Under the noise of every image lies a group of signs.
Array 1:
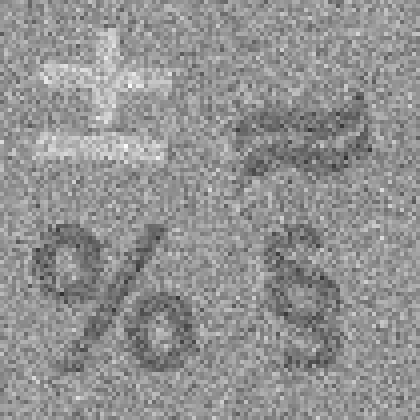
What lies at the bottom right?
section sign
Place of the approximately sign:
top right
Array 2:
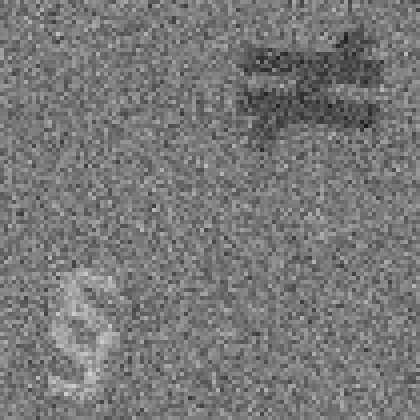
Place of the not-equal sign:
top right
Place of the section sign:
bottom left
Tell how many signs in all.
2
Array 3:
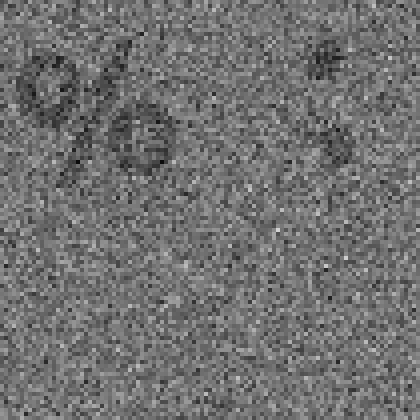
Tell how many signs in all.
2
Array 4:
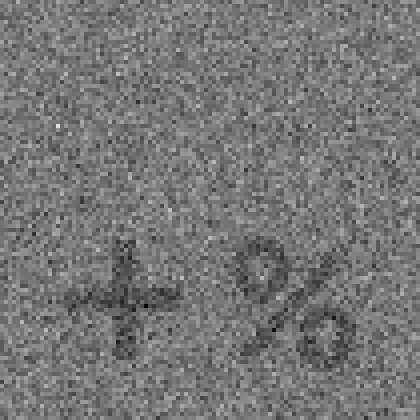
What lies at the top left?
nothing
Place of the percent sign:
bottom right
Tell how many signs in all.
2
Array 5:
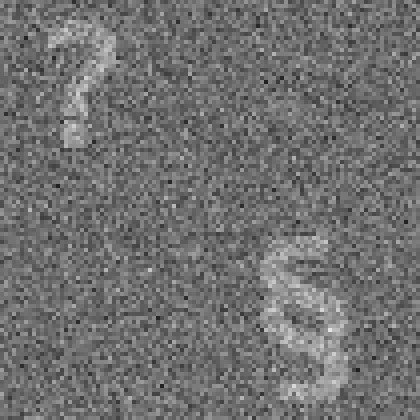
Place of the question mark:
top left
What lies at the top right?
nothing
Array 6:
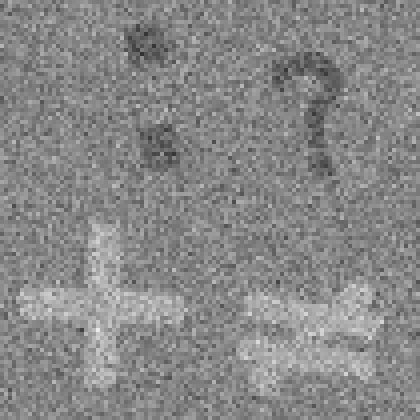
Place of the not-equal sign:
bottom right
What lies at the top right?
question mark
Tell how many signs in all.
4
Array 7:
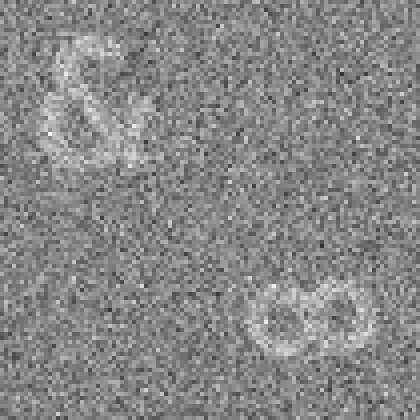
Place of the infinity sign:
bottom right
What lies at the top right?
nothing
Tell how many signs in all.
2
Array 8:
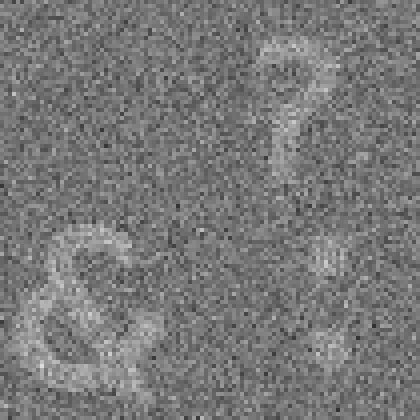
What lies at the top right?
question mark
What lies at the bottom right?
colon
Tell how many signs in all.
3
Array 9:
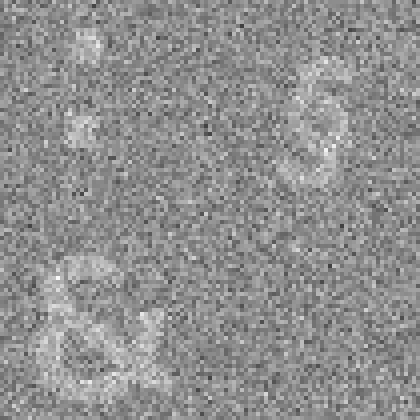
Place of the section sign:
top right
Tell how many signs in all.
3
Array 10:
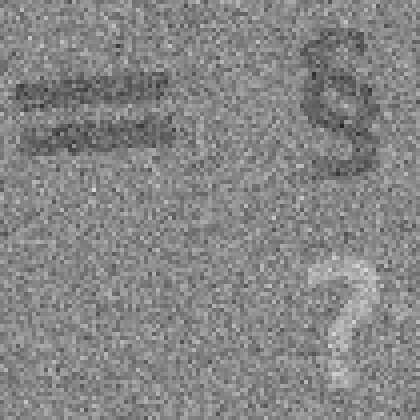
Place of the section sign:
top right
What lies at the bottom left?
nothing
